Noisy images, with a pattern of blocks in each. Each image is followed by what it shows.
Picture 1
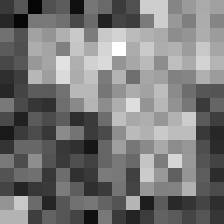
mirrored about the diagonal from the bottom left
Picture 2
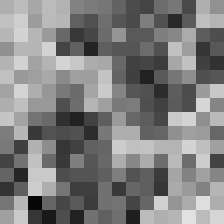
the same after a half turn
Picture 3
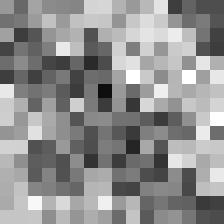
mirrored about the diagonal from the bottom left
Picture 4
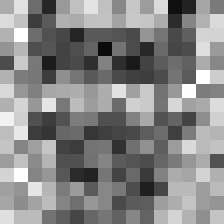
left and right mirror each other
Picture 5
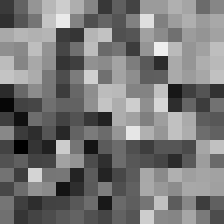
mirrored about the diagonal from the bottom left
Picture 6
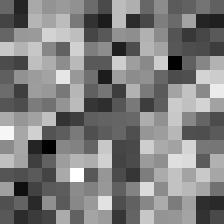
the same after a half turn
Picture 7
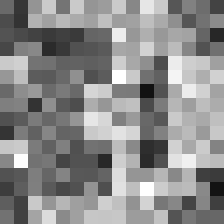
top and bottom mirror each other
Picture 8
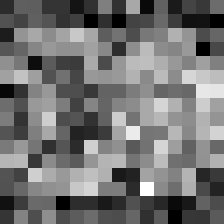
top and bottom mirror each other
